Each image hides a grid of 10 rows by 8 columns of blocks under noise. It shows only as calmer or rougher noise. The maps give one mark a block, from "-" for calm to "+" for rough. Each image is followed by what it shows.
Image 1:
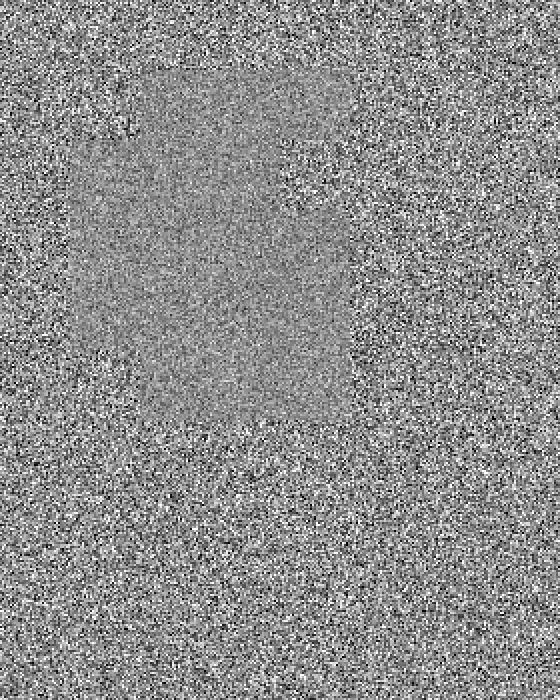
++++++++
++---+++
+---++++
+----+++
+----+++
++---+++
++++++++
++++++++
++++++++
++++++++
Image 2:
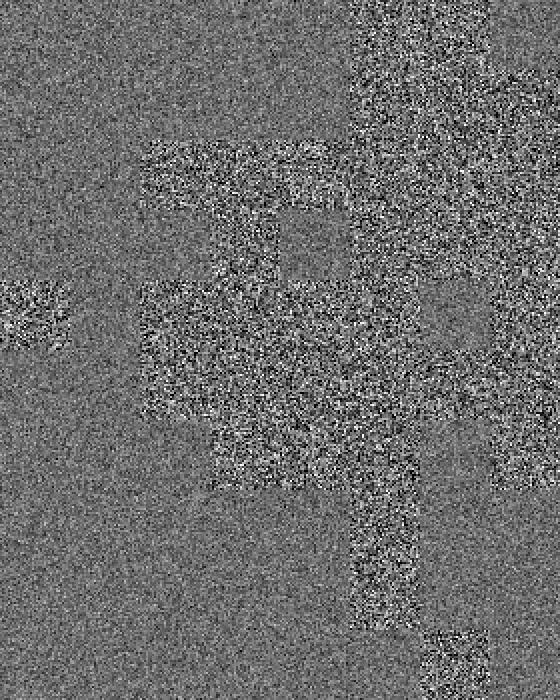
-----++-
-----+++
--++++++
---+-+++
+-++++-+
--++++++
---+++-+
-----+--
-----+--
------+-
